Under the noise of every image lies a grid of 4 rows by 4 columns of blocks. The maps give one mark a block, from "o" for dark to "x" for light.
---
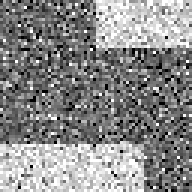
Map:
o o x x
o o o o
o o o o
x x x o
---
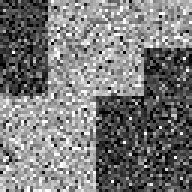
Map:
o x x x
o x x o
x x o o
x x o o
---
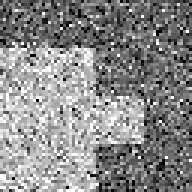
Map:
o o o o
x x o o
x x x o
x x o o
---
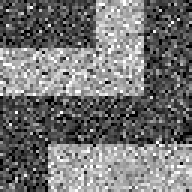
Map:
o o x o
x x x o
o o o o
o x x x
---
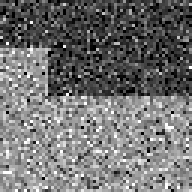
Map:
o o o o
x o o o
x x x x
x x x x
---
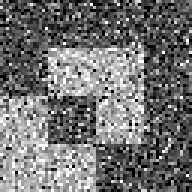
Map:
o o o o
o x x o
x o x o
x x o o
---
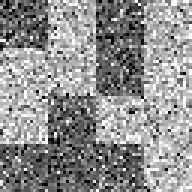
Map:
o x o x
x x o x
x o x x
o o o x
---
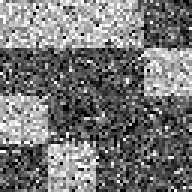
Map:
x x x o
o o o x
x o o o
o x o o
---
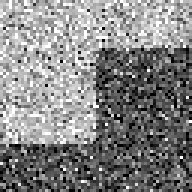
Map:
x x x x
x x o o
x x o o
o o o o
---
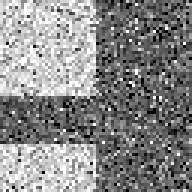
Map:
x x o o
x x o o
o o o o
x x o o
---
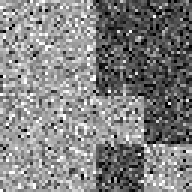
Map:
x x o o
x x o o
x x x o
x x o x
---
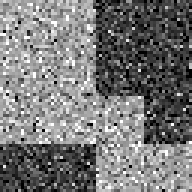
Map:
x x o o
x x o o
x x x o
o o x x
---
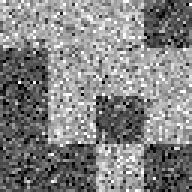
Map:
x x x o
o x x x
o x o x
o o x o
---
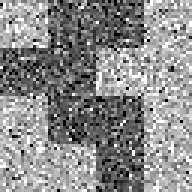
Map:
x o o x
o o x x
x o o x
x x o x
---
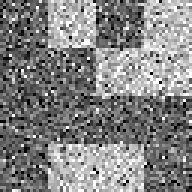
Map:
o x o x
o o x x
o o o o
o x x o
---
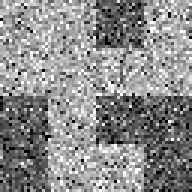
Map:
x x o x
x x x x
o x o o
o x x o
